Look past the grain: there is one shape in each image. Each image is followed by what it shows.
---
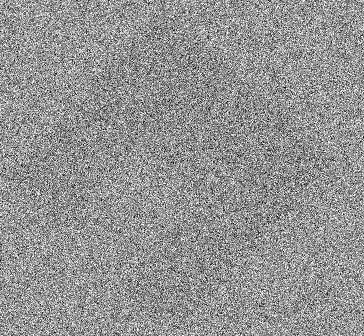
square with a notch
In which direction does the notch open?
down and left
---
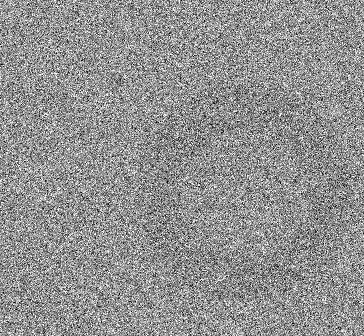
ring
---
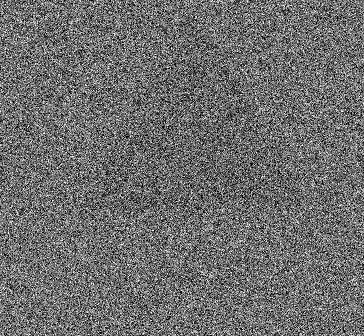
triangle
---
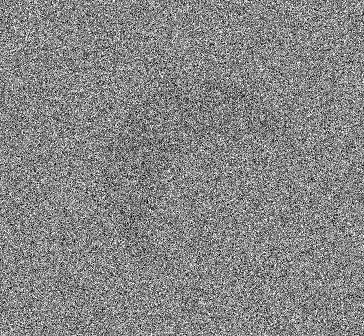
crescent
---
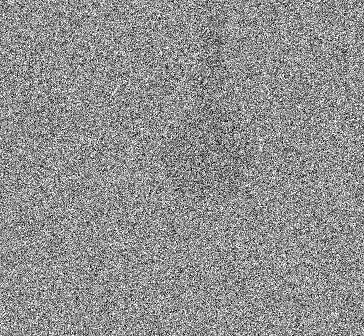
lollipop
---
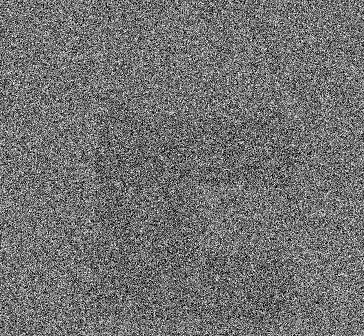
square with a notch
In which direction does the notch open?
right
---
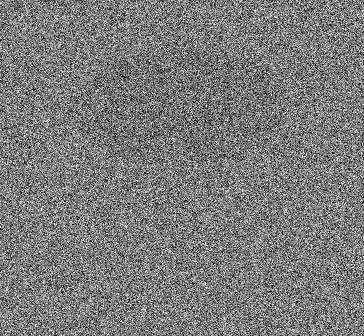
ellipse
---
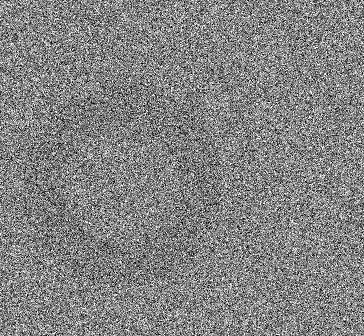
ring
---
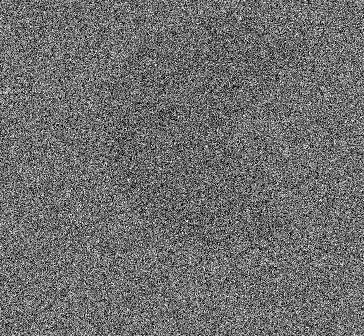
disc with a wedge cut out
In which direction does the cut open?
right
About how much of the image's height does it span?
two thirds
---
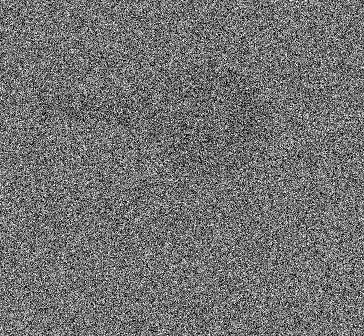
lollipop
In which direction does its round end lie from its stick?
right
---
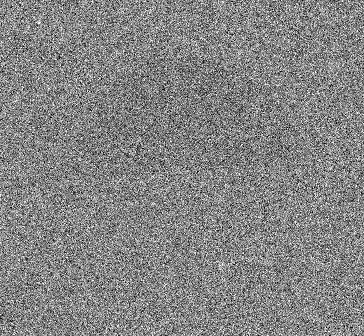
half disc
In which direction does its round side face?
up
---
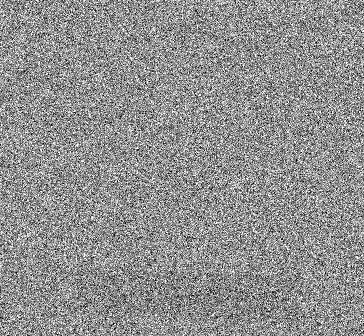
bar
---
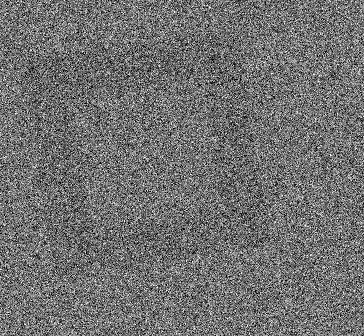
square frame
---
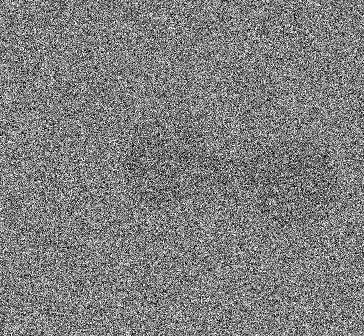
dumbbell
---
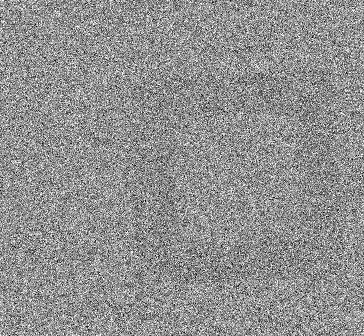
square frame
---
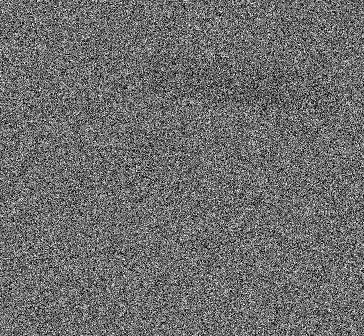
bar
